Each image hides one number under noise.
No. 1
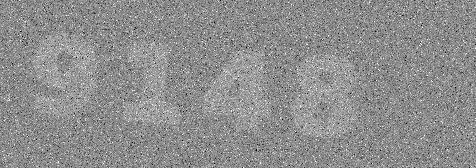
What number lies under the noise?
9148
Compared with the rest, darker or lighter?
lighter
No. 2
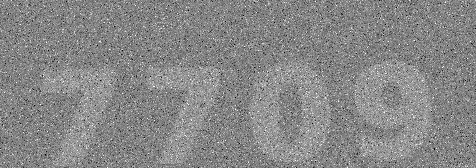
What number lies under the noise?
7709
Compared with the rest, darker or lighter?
lighter
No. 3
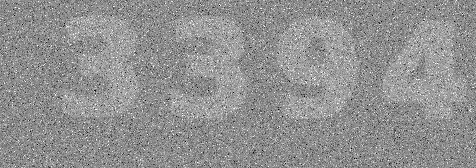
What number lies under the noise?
3394
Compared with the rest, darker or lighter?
lighter
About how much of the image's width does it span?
nearly all
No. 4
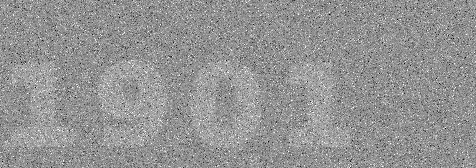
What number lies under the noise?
1901
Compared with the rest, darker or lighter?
lighter
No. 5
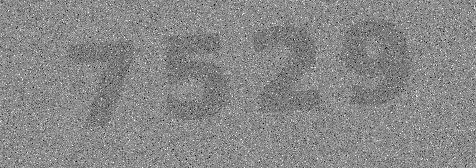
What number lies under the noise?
7529
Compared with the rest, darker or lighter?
darker
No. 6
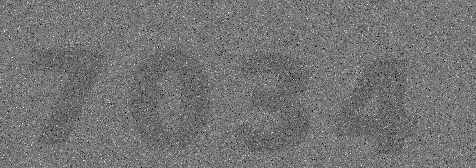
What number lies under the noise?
7034
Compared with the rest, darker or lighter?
darker
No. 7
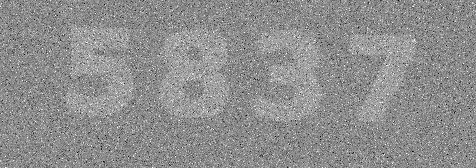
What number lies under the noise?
5837
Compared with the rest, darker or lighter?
lighter
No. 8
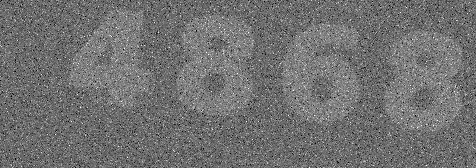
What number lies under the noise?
4868
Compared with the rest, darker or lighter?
lighter
